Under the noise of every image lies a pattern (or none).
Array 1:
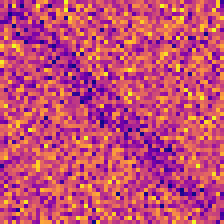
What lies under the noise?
a diagonal band
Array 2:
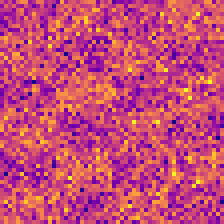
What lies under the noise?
a checkerboard
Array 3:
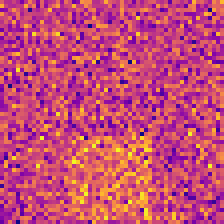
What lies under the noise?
one block
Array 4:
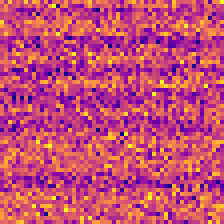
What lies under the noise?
bands of rows
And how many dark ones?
6
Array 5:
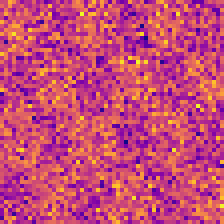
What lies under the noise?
a checkerboard
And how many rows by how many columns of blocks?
4 by 6
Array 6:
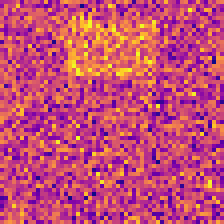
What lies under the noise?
one block
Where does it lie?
top middle
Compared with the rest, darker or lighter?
lighter
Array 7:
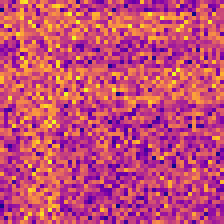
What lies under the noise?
bands of rows crossing bands of columns
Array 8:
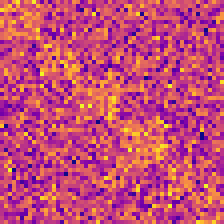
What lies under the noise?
blocks along the diagonal
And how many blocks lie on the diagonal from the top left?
6
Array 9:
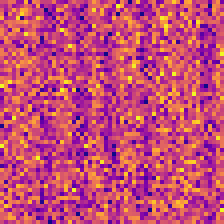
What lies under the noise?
bands of columns
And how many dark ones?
5
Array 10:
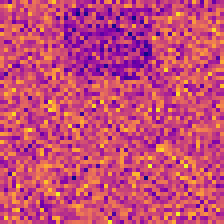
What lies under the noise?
one block
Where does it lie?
top middle
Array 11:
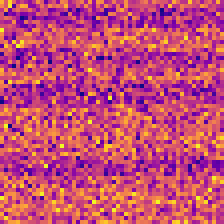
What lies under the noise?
bands of rows
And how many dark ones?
4
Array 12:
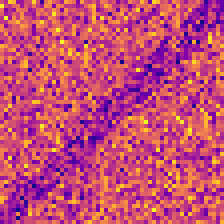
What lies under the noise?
a diagonal band
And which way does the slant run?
bottom left to top right
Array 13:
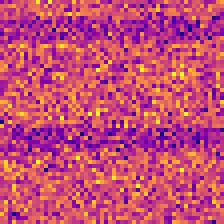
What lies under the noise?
bands of rows
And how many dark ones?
2
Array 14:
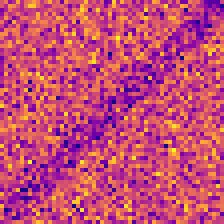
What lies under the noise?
a diagonal band
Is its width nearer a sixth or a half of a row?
a sixth
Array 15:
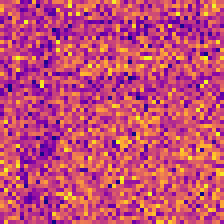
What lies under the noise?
bands of rows crossing bands of columns
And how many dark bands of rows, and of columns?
2 and 1
